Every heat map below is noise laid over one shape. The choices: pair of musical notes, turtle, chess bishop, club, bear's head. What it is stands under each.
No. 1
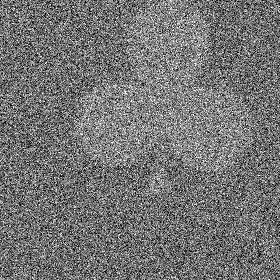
club
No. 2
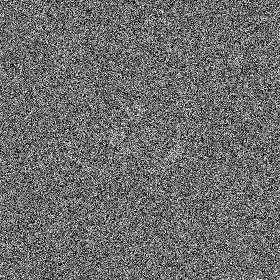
pair of musical notes
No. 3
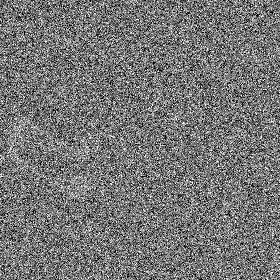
pair of musical notes
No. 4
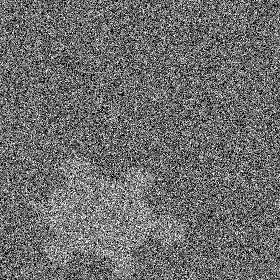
turtle
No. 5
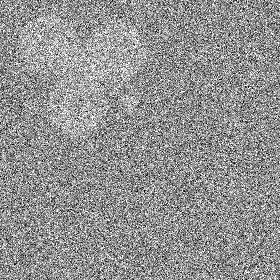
club
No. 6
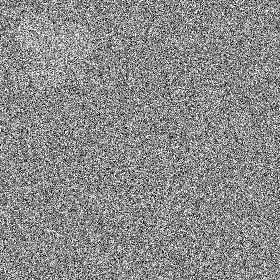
club
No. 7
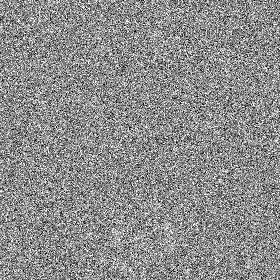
pair of musical notes
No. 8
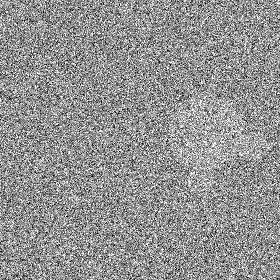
bear's head
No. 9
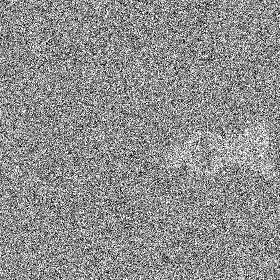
chess bishop
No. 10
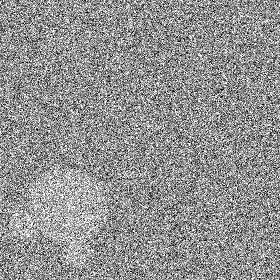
bear's head
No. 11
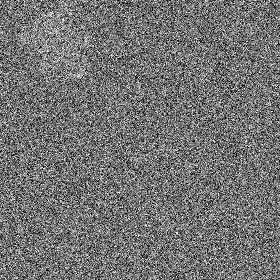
turtle
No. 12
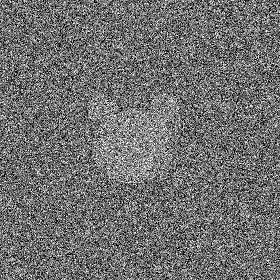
bear's head
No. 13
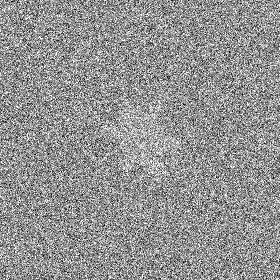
turtle
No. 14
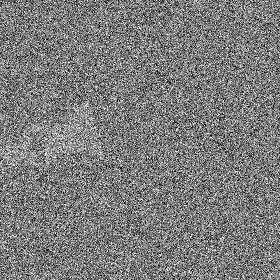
chess bishop
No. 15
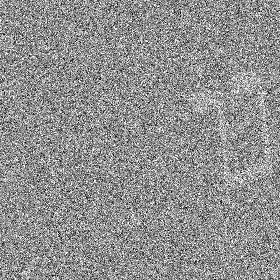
pair of musical notes
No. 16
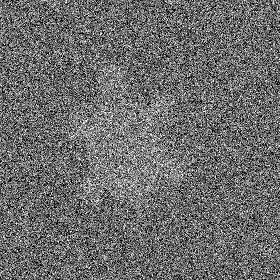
turtle
